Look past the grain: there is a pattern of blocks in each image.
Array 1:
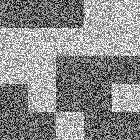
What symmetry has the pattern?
no symmetry
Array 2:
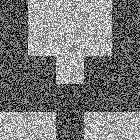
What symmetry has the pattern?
left and right mirror each other
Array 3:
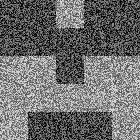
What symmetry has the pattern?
left and right mirror each other
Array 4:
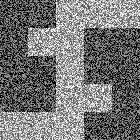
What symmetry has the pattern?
the same after a half turn
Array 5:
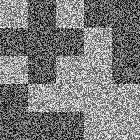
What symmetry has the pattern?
mirrored about the diagonal from the top left
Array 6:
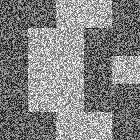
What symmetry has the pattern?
top and bottom mirror each other
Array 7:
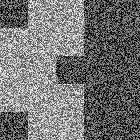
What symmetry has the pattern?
top and bottom mirror each other
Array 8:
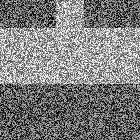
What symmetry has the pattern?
left and right mirror each other
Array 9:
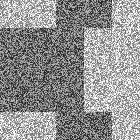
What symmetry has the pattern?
top and bottom mirror each other
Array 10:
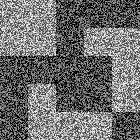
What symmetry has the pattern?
mirrored about the diagonal from the top left
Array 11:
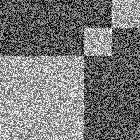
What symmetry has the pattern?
mirrored about the diagonal from the bottom left
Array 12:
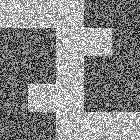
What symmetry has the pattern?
the same after a half turn
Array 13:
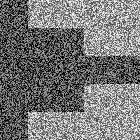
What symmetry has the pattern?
top and bottom mirror each other
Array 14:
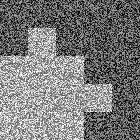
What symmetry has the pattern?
mirrored about the diagonal from the bottom left
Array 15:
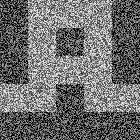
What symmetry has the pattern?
left and right mirror each other
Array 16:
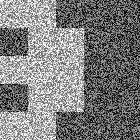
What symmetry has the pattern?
top and bottom mirror each other
